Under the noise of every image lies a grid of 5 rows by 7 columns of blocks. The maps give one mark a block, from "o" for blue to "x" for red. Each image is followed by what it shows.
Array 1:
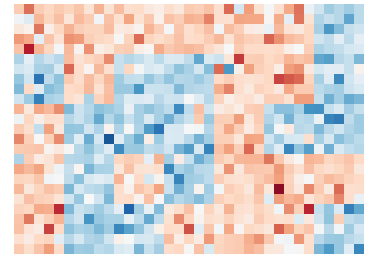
xxxxxxo
oxooxxo
xoooxoo
xoxoxxx
xooxxxo
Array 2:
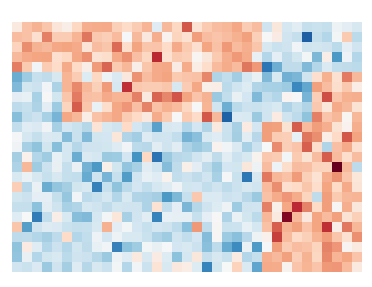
xxxxxoo
oxxxoox
oooooxx
oooooxx
oooooxx
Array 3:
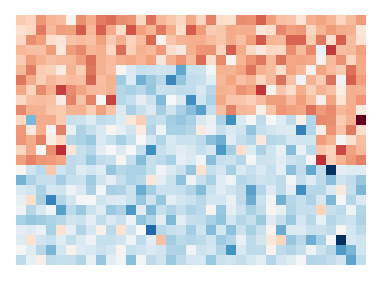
xxxxxxx
xxooxxx
xooooox
ooooooo
ooooooo
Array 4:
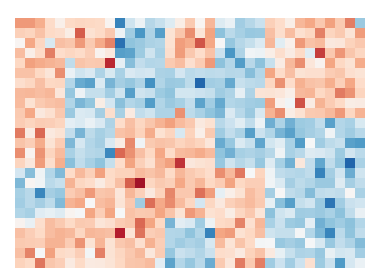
xxoxoxx
xooooxx
xoxxooo
oxxxxoo
xxxoxoo
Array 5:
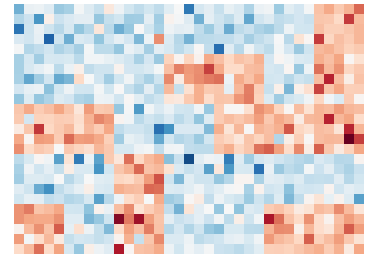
oooooox
oooxxox
xxooxxx
ooxoooo
xoxooxx
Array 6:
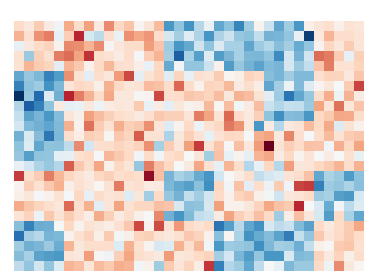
xxxooox
oxxxxox
oxxxxxx
xxxoxxo
oxxxoox
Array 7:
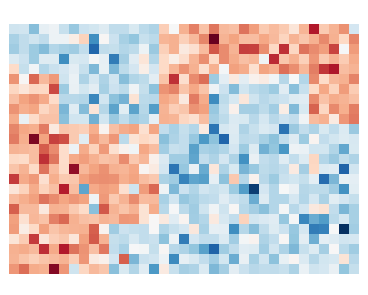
oooxxxx
xooxoox
xxxoooo
xxxoooo
xxooooo
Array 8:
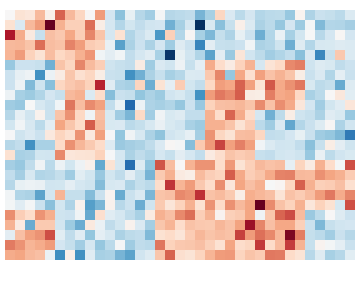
xxooooo
oxooxxo
oxooxoo
oooxxxx
xooxxxo
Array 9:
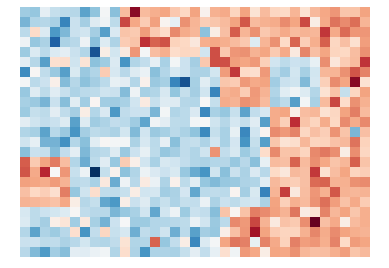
ooxxxxx
ooooxox
oooooxx
xooooxx
ooooxxx
